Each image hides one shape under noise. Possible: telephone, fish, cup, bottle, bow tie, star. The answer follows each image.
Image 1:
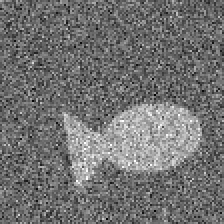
fish
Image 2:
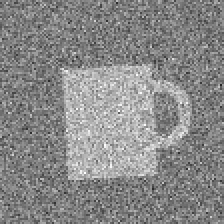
cup
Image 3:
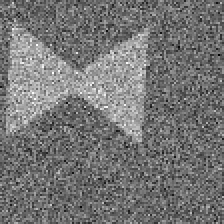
bow tie
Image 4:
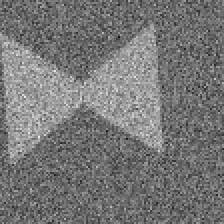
bow tie
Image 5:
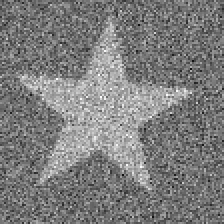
star
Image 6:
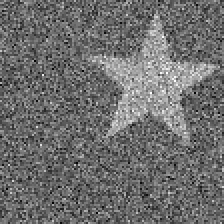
star
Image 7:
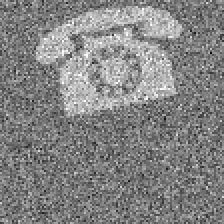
telephone
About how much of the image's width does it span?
two thirds
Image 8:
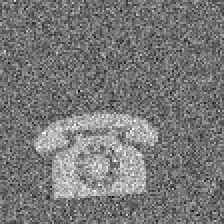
telephone
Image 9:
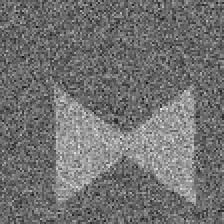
bow tie
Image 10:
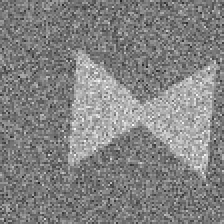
bow tie
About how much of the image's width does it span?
two thirds
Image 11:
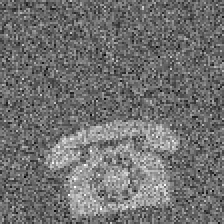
telephone
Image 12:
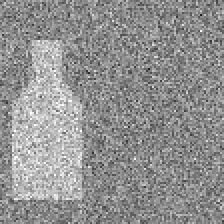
bottle
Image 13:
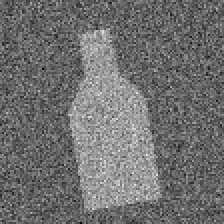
bottle
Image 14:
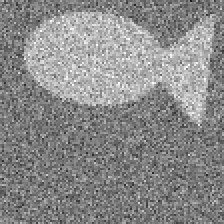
fish
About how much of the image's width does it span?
nearly all
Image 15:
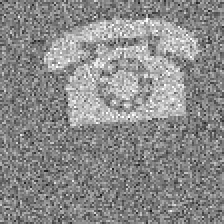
telephone
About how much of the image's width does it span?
two thirds
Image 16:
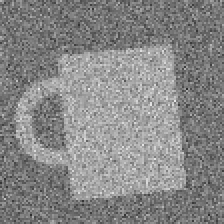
cup
